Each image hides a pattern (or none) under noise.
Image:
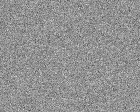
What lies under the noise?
only noise
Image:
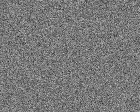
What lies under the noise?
only noise
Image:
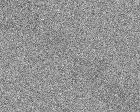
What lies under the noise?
blocks along the diagonal
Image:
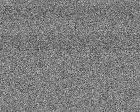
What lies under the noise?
bands of rows
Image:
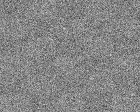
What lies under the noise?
a checkerboard
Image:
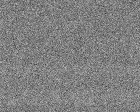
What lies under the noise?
bands of rows
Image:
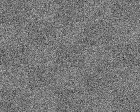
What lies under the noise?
a checkerboard
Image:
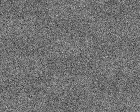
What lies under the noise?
a checkerboard
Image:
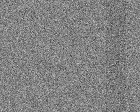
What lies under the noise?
one band of columns
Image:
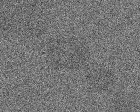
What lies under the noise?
blocks along the diagonal
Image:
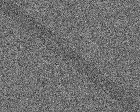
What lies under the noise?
a diagonal band
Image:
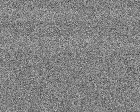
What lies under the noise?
bands of rows
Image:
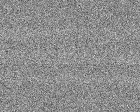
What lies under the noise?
bands of rows
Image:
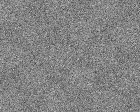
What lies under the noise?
a checkerboard
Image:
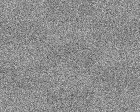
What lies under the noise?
a checkerboard
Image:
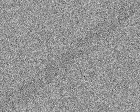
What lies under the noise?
a diagonal band
